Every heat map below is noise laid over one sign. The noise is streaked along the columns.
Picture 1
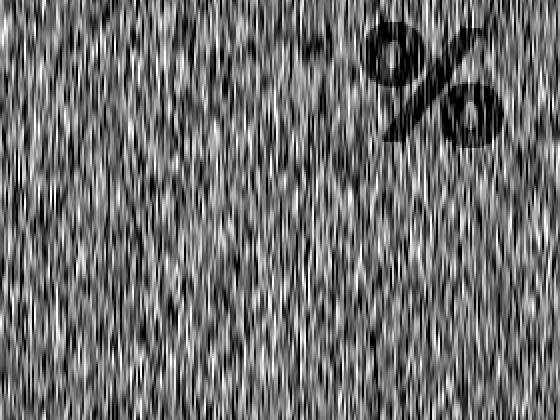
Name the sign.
percent sign
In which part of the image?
top right
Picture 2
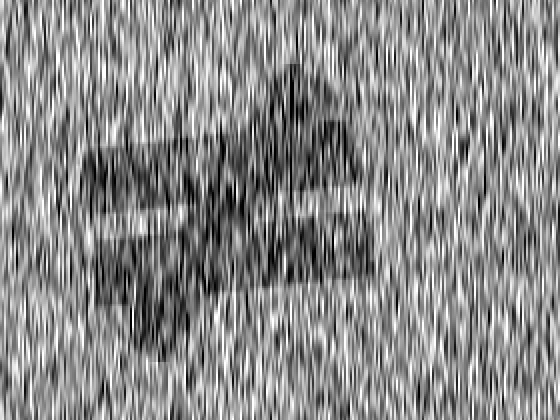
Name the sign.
not-equal sign
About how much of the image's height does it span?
two thirds
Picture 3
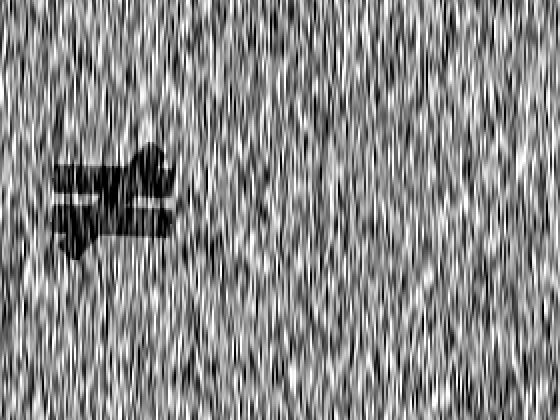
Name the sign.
not-equal sign
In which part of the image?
middle left
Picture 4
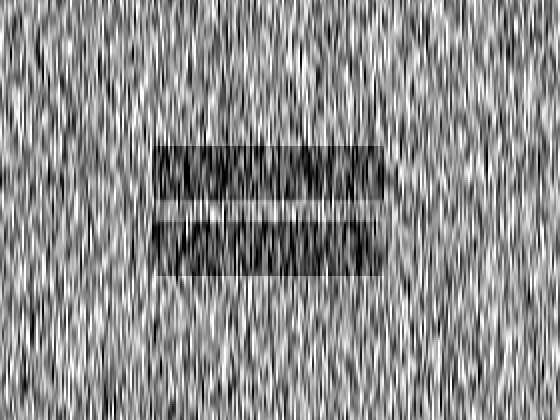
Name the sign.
equals sign
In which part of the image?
centre
